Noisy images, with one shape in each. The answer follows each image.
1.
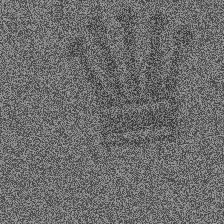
chess queen
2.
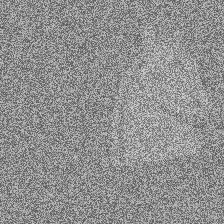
chess knight
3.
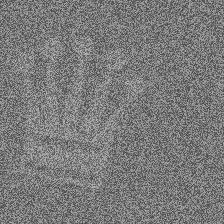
chess queen
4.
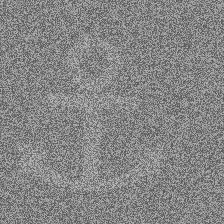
anchor
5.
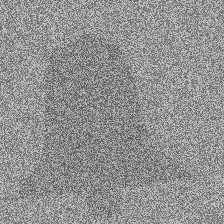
bell
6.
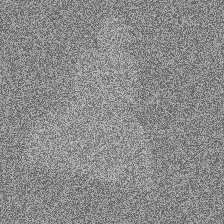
chess pawn
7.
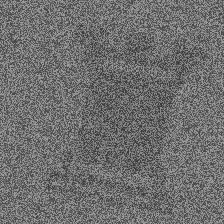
chess rook
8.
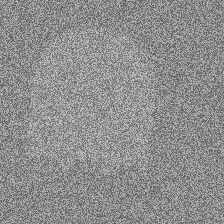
ghost
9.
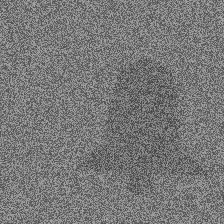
bell
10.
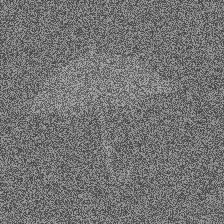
umbrella
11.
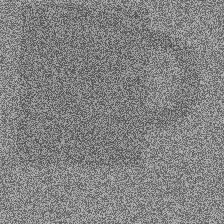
cup
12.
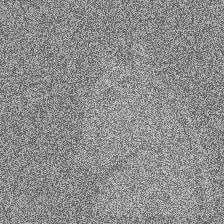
chess knight
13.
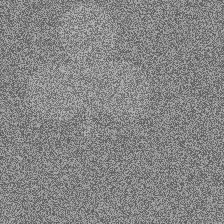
club
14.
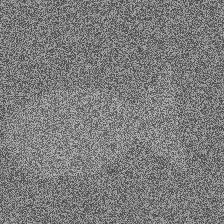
fish
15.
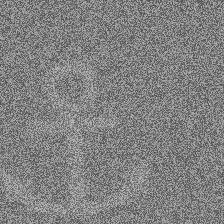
anchor
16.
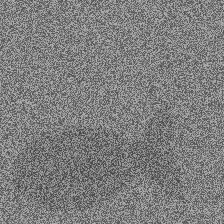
fish
